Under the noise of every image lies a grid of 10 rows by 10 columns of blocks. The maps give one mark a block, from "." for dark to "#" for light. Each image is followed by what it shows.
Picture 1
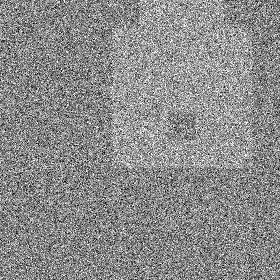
. . . . . # # # . .
. . . . # # # # # .
. . . . # # # # # .
. . . . # # # # # .
. . . . # # . # # .
. . . . # # # # # .
. . . . . . . . . .
. . . . . . . . . .
. . . . . . . . . .
. . . . . . . . . .
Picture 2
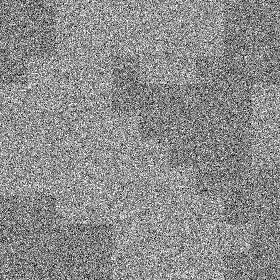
. . # # # # # # . .
. . # # # # # # . .
. # # # . # # . . .
# # # # . . . . . #
# # # # # . . . . #
# # # # # # . . . #
# # # # # # # . . .
. . # # # # # # . .
. . . . # # # # # .
. . . . # # # # . .
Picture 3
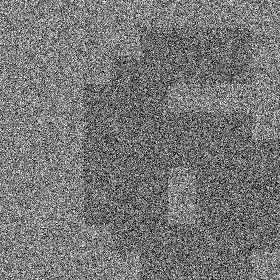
# # # # # # # # # #
# # # # # . . . . #
# # # # . . . . . #
# # # . . . # # # #
# # # . . . . . . #
# # # . . . . . . .
# # # . . . # . . .
# # # . . . # . . .
# # # # . . . . . .
# # # # # . . . . #
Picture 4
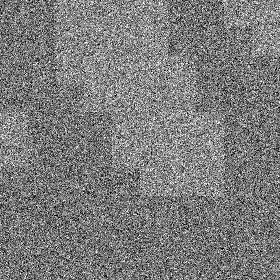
. . # # # # . . # #
. . # # # # . . . #
. . # # # # # . . .
. . . # # # # . . .
# . . . # # # # . .
# . . . # # # # . .
. . . . . # # # . .
. . . . . . . . . .
. . . . . . . . . .
. . . . . . . . . .
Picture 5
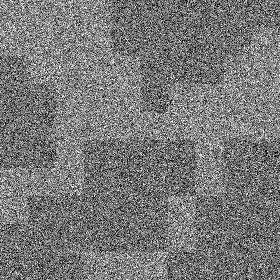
# # # # . . . . . .
# # # # . . . . . #
. # # # # . . . # #
. . # # # . # # # #
. . # # # # # # # #
. . # . . . . # . .
# # # . . . . # . .
# . . . . . # . . .
. . . . . . # . . .
. . . # # # . . . .
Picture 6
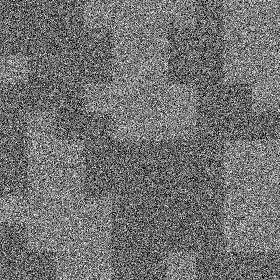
. . . # # # # . # #
. . . . # # . . # #
# . . . # # . . # #
. . . # # # # . . #
. # . . # # # . . .
. # # . . . . . # #
. # # . . . . . # #
# # # # . . . . # #
. # # # . . . . # #
. . # # . . # . . .
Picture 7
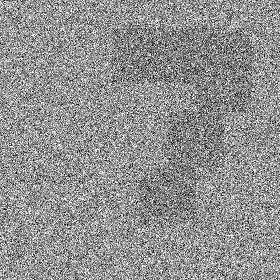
# # # # # # # # # #
# # # # . . . . . #
# # # # . . . . . #
# # # # # # # . . #
# # # # # # . . # #
# # # # # # . . # #
# # # # # . . # # #
# # # # # . . # # #
# # # # # # # # # #
# # # # # # # # # #
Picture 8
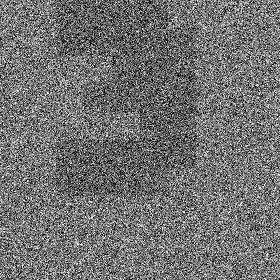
# # . . . . # # # #
# # . . . . . # # #
# # # # . . . # # #
# # # . . . . # # #
# # # # # . . # # #
# # . . . . . # # #
# # . . . . # # # #
# # # # # # # # # #
# # # # # # # # # #
# # # # # # # # # #
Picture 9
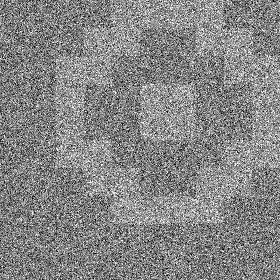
. . . . # # # # . .
. . . # # . . # # .
. . # # . . . . # #
. . # . . # # . . #
. . # . . # # . . #
. . # # . . . . # #
. . . # # . . # # .
. . . . # # # # . .
. . . . . . . . . .
. . . . . . . . . .
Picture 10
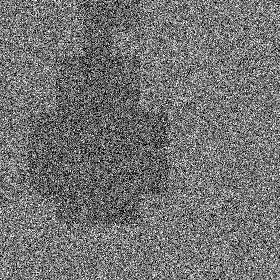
# # # . . # # # # #
# # # . # # # # # #
# # . . . # # # # #
# # . . . # # # # #
# . . . . . # # # #
# . . . . . # # # #
# . . . . . # # # #
# # . . . # # # # #
# # # # # # # # # #
# # # # # # # # # #
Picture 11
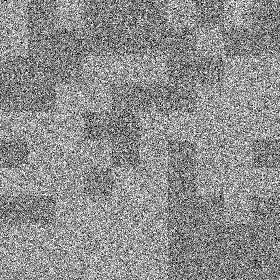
# . # . . . # . # .
# . . . . . . # . .
. . . # # # . . # #
. . # # . . . # # #
# # # . . # # # # #
. # # # . # . # # .
# # # . # # . # # #
. . # # # # . . # .
# # # # # # . . . .
# # # # # # . . . .
